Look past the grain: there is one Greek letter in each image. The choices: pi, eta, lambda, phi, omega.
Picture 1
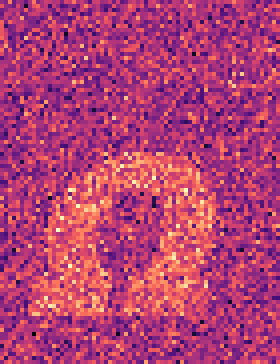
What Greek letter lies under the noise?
omega
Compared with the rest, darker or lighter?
lighter
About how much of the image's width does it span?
two thirds
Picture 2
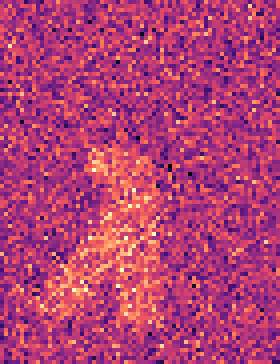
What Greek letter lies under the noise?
lambda
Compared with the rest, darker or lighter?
lighter
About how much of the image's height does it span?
half
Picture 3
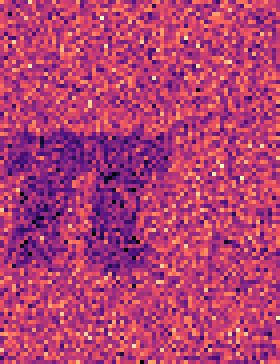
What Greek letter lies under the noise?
pi
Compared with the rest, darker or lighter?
darker
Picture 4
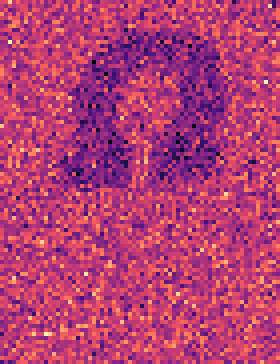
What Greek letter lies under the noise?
omega
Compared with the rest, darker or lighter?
darker
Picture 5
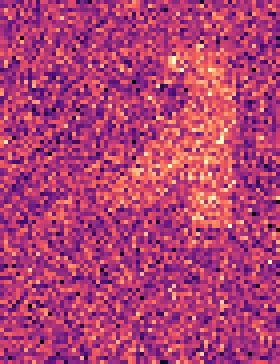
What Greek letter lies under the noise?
lambda
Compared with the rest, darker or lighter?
lighter
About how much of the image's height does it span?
half
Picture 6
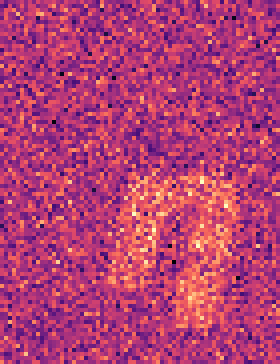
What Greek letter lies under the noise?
eta
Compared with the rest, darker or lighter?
lighter
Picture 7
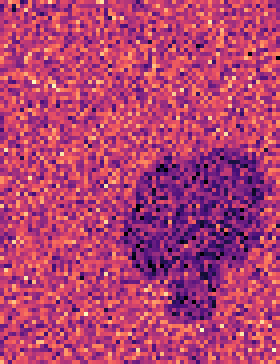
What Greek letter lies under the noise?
phi
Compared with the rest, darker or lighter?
darker
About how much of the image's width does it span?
half
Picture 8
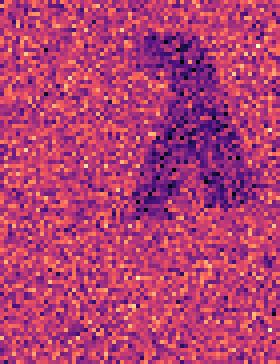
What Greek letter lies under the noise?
lambda
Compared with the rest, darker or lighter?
darker
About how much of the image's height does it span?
half
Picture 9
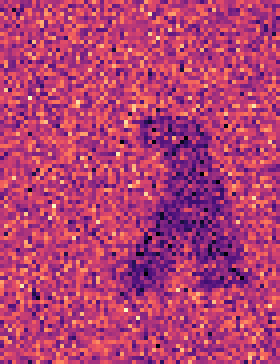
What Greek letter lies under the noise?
lambda
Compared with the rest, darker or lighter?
darker
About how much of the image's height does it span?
half
